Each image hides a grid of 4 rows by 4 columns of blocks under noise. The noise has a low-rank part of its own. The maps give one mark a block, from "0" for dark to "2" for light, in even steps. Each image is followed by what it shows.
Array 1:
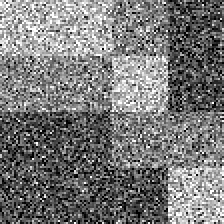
2 2 1 0
1 1 2 0
0 0 1 1
0 0 0 2
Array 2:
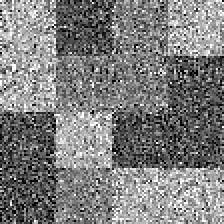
2 0 1 2
2 1 1 0
0 2 0 0
0 1 2 2
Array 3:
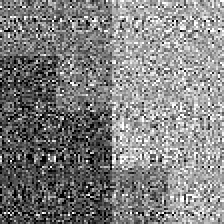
1 1 2 2
0 1 2 2
0 0 2 2
0 0 1 2
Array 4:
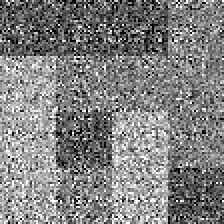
0 0 0 1
2 1 1 1
2 0 2 1
2 1 2 0
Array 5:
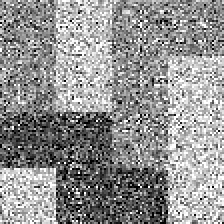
1 2 1 1
1 2 1 2
0 0 1 2
2 0 0 2
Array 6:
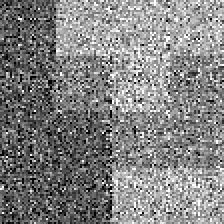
0 2 2 2
0 1 2 1
0 0 1 1
0 0 2 2
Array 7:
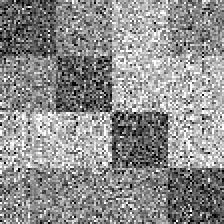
0 1 2 1
1 0 2 2
2 2 0 2
1 1 1 0
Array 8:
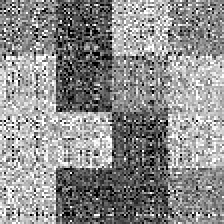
1 0 2 1
2 0 1 2
2 2 0 2
2 0 0 1
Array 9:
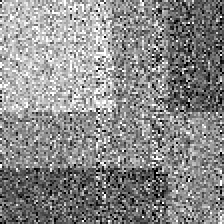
2 2 1 0
2 2 1 0
1 1 1 1
0 0 0 1
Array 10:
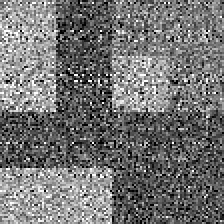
2 0 1 1
2 0 2 1
0 0 0 0
2 2 0 0
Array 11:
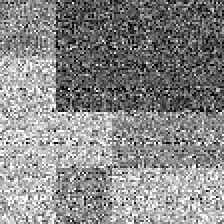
1 0 0 0
2 0 0 0
2 2 1 1
2 1 2 2
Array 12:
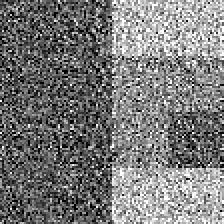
0 0 2 2
0 0 1 1
0 0 1 0
0 0 2 2
